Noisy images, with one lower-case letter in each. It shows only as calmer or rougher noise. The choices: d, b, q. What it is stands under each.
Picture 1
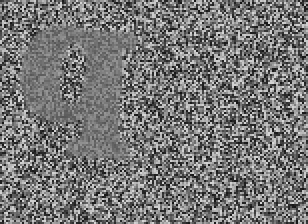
q
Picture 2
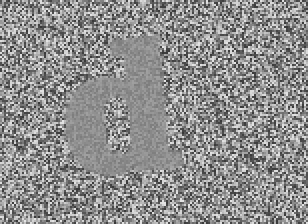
d
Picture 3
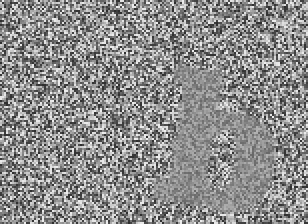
b
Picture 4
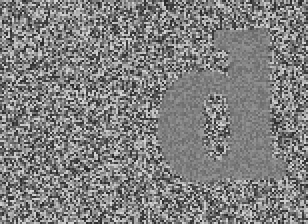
d
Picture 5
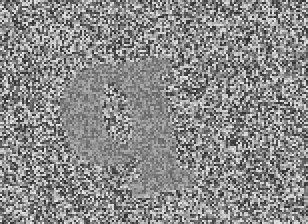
q
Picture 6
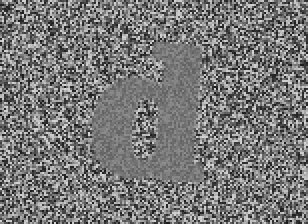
d
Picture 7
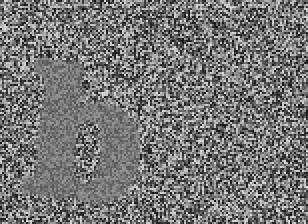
b
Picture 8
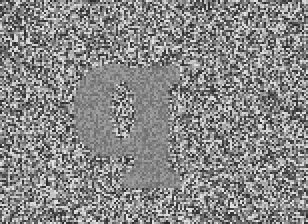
q
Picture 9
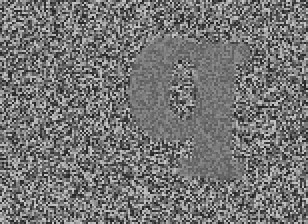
q
